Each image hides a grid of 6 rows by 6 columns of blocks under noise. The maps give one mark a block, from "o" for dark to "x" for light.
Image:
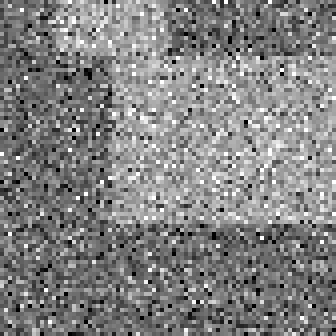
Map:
oxxooo
ooxxxx
ooxxxx
ooxxxx
oooooo
oooooo
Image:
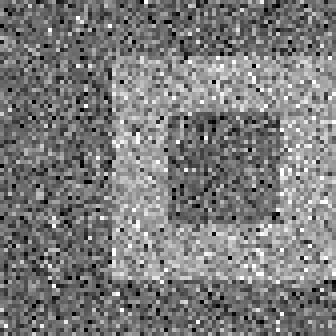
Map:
oooooo
ooxxxx
ooxoox
ooxoox
ooxxxx
oooooo
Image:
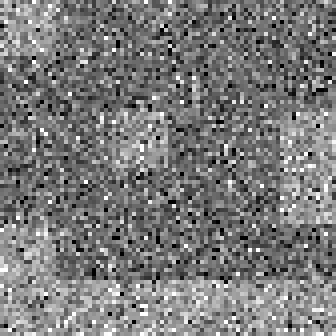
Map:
xooooo
oooooo
ooxoox
ooooox
xooooo
xxxxxx
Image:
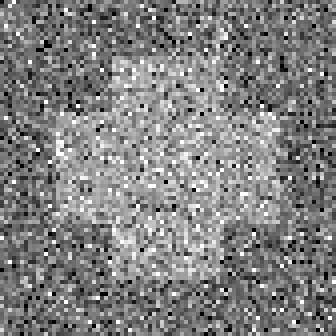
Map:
oooooo
ooxxoo
oxxxxo
oxxxxo
ooxxoo
oooooo
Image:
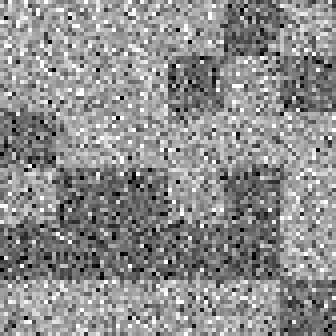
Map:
xxxxox
xxxoxo
oxxxxx
xooxox
ooooox
xxxxxo
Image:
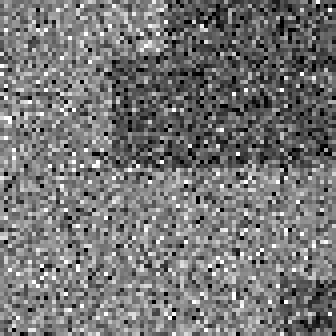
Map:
xxxooo
xxoooo
xxoooo
xxxxxx
xxxxxx
xxxxxo
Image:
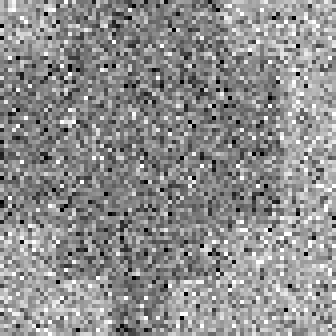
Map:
xoooxx
ooooox
ooooox
ooooox
xoooxx
xxoxxx
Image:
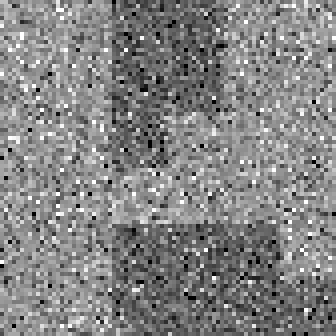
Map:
xxooxx
xxooxx
xxoxxx
xxxxxx
xxooox
xxoooo
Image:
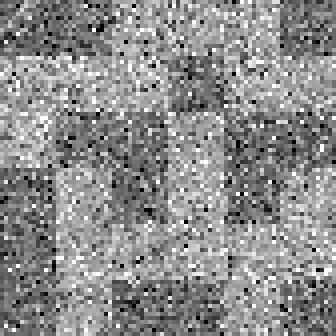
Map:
ooxxxo
xxxoxx
xooxoo
oxoxox
oxxxxx
oxooxo
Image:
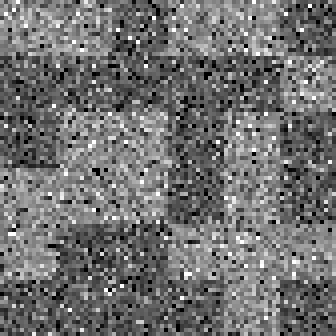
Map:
xxoxxo
ooooox
oxxoxo
xxxoxo
xooxxx
ooooxo
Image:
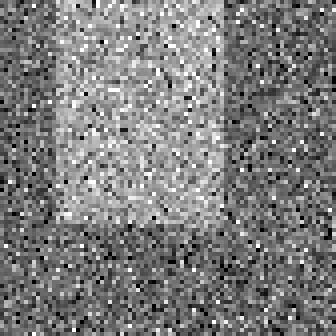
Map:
oxxxoo
oxxxoo
oxxxoo
oxxxoo
oooooo
oooooo
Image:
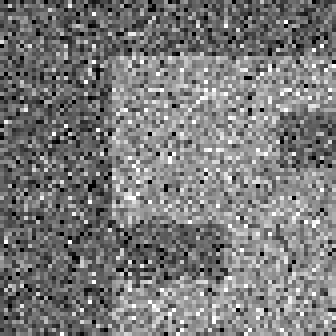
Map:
oooooo
ooxxxx
ooxxxo
ooxxxx
ooooxx
ooxxxx
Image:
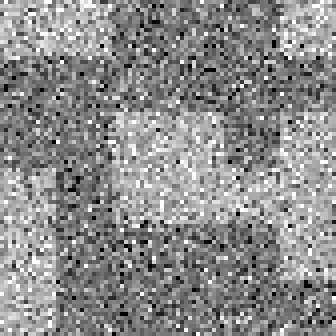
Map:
xxooox
oooooo
ooxxox
xoxxxx
xoooox
xooooo
